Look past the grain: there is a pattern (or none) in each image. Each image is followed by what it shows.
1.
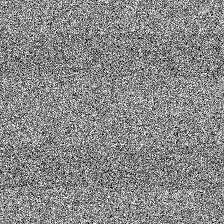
horizontal stripes
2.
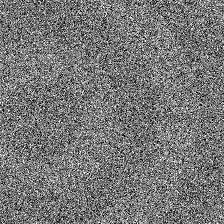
rings round one point
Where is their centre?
middle left
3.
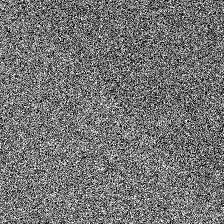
a sharp edge
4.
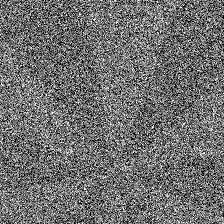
spokes from one point
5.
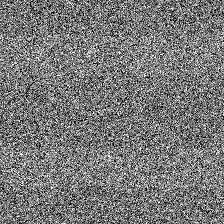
horizontal stripes
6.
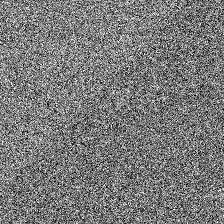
a sharp edge
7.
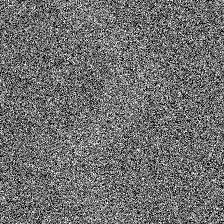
a wavy band
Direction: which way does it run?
top to bottom
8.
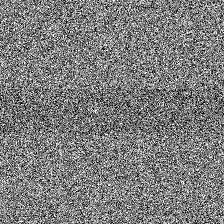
one horizontal stripe
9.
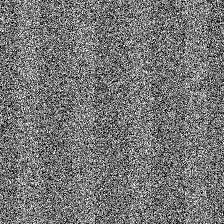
vertical stripes
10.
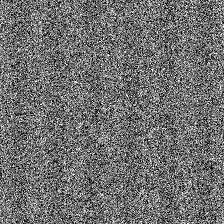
vertical stripes
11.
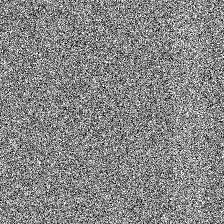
one vertical stripe
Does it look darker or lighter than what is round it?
lighter
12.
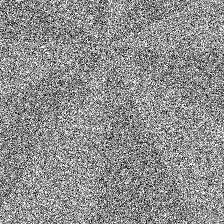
spokes from one point
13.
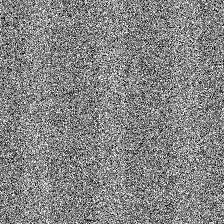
vertical stripes
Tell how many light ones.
3
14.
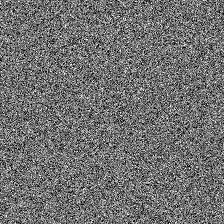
only noise
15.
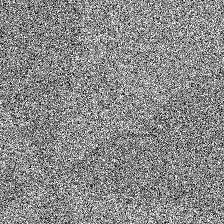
spokes from one point
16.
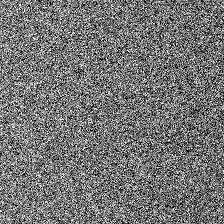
a smooth slope
